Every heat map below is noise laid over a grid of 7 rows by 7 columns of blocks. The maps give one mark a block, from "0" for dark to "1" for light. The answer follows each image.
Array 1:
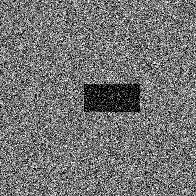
1 1 1 1 1 1 1
1 1 1 1 1 1 1
1 1 1 1 1 1 1
1 1 1 0 0 1 1
1 1 1 1 1 1 1
1 1 1 1 1 1 1
1 1 1 1 1 1 1
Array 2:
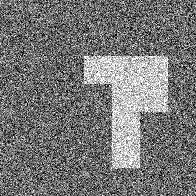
0 0 0 0 0 0 0
0 0 0 0 0 0 0
0 0 0 1 1 1 0
0 0 0 0 1 1 0
0 0 0 0 1 0 0
0 0 0 0 1 0 0
0 0 0 0 0 0 0
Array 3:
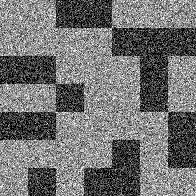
1 1 0 0 1 1 1
1 1 1 1 0 0 0
0 0 1 1 1 0 1
1 1 0 1 1 0 1
0 0 1 1 1 1 0
1 1 1 1 0 1 0
1 0 1 0 0 1 1
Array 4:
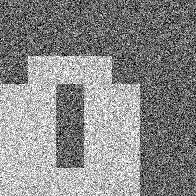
0 0 0 0 0 0 0
0 0 0 0 0 0 0
0 1 1 1 0 0 0
1 1 0 1 1 0 0
1 1 0 1 1 0 0
1 1 0 1 1 0 0
1 1 1 1 1 0 0
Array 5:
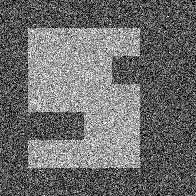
0 0 0 0 0 0 0
0 1 1 1 1 0 0
0 1 1 1 0 0 0
0 1 1 1 1 0 0
0 0 0 1 1 0 0
0 1 1 1 1 0 0
0 0 0 0 0 0 0
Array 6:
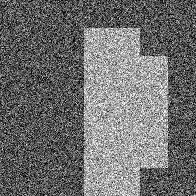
0 0 0 0 0 0 0
0 0 0 1 1 0 0
0 0 0 1 1 1 0
0 0 0 1 1 1 0
0 0 0 1 1 1 0
0 0 0 1 1 1 0
0 0 0 1 1 0 0
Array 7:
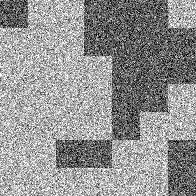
0 1 1 0 0 0 1
1 1 1 0 0 0 0
1 1 1 1 0 0 0
1 1 1 1 0 0 1
1 1 1 1 0 1 1
1 1 0 0 1 1 0
1 1 1 1 1 1 0
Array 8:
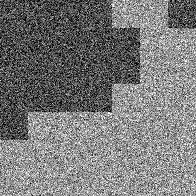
0 0 0 0 1 1 0
0 0 0 0 0 1 1
0 0 0 0 0 1 1
0 0 0 0 1 1 1
0 1 1 1 1 1 1
1 1 1 1 1 1 1
1 1 1 1 1 1 1
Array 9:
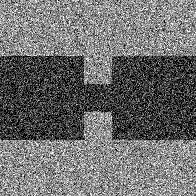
1 1 1 1 1 1 1
1 1 1 1 1 1 1
0 0 0 1 0 0 0
0 0 0 0 0 0 0
0 0 0 1 0 0 0
1 1 1 1 1 1 1
1 1 1 1 1 1 1
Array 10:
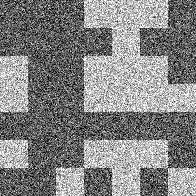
0 0 0 1 1 1 0
0 0 0 0 1 0 0
1 0 0 1 1 1 0
1 0 0 1 1 1 1
0 0 0 0 0 0 0
1 0 0 1 1 1 0
0 0 1 0 1 0 1
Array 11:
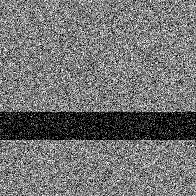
1 1 1 1 1 1 1
1 1 1 1 1 1 1
1 1 1 1 1 1 1
1 1 1 1 1 1 1
0 0 0 0 0 0 0
1 1 1 1 1 1 1
1 1 1 1 1 1 1
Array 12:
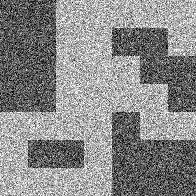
0 0 1 1 1 1 1
0 0 1 1 0 0 1
0 0 1 1 1 0 0
0 0 1 1 1 1 0
1 1 1 1 0 1 1
1 0 0 1 0 0 0
1 1 1 1 0 0 0
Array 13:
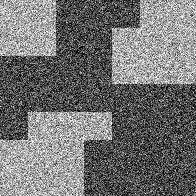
1 1 0 0 0 1 1
1 1 0 0 1 1 1
0 0 0 0 1 1 1
0 0 0 0 0 0 0
0 1 1 1 0 0 0
1 1 1 0 0 0 0
1 1 1 0 0 0 0
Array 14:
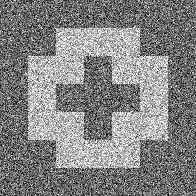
0 0 0 0 0 0 0
0 0 1 1 1 0 0
0 1 1 0 1 1 0
0 1 0 0 0 1 0
0 1 1 0 1 1 0
0 0 1 1 1 0 0
0 0 0 0 0 0 0
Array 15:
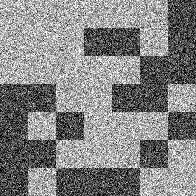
1 1 1 1 1 1 0
1 1 1 0 0 1 0
1 1 1 1 1 0 0
0 0 1 1 0 0 1
0 1 0 1 1 1 0
0 0 1 1 1 0 1
0 1 0 0 0 1 1
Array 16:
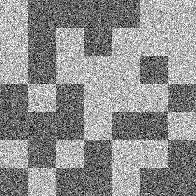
1 0 0 0 0 1 1
1 0 1 0 1 1 1
1 0 1 1 1 0 1
0 1 0 1 1 1 0
0 0 0 1 0 0 1
1 0 1 0 1 1 0
0 1 0 0 1 0 0
